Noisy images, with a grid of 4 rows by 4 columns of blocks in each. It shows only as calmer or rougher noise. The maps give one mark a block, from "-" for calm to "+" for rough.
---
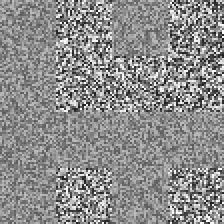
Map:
- + - +
- + + +
- - - -
- + - +
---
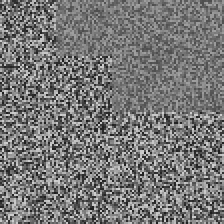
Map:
+ - - -
+ + - -
+ + + +
+ + + +
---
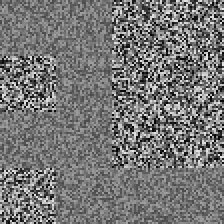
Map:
- - + +
+ - + +
- - + +
+ - - -
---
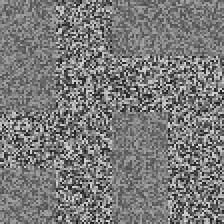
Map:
- + - -
- + + +
+ + - +
- + - +
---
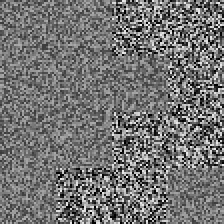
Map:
- - + +
- - - +
- - + +
- + + -
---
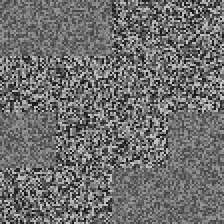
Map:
- - + +
+ + + +
- + + -
+ + - -
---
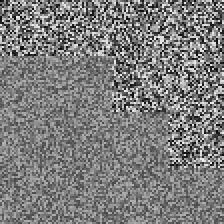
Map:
+ + + +
- - + +
- - - +
- - - -
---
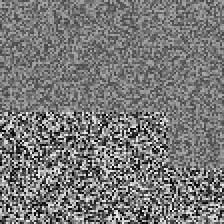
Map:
- - - -
- - - -
+ + + -
+ + + +
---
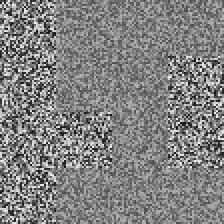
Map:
+ - - -
+ - - +
+ + - +
+ - - -
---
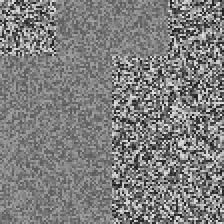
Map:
+ - - +
- - + +
- - + +
- - + +
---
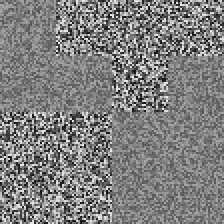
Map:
- + + +
- - + -
+ + - -
+ + - -
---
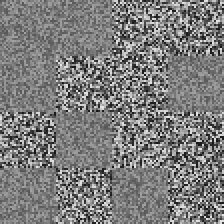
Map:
- - + +
- + + -
+ - + +
- + - +
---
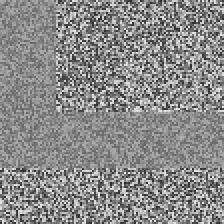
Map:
- + + +
- + + +
- - - -
+ + + +
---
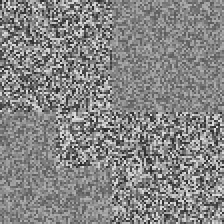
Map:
+ + - -
+ + - -
- + + +
- - + +
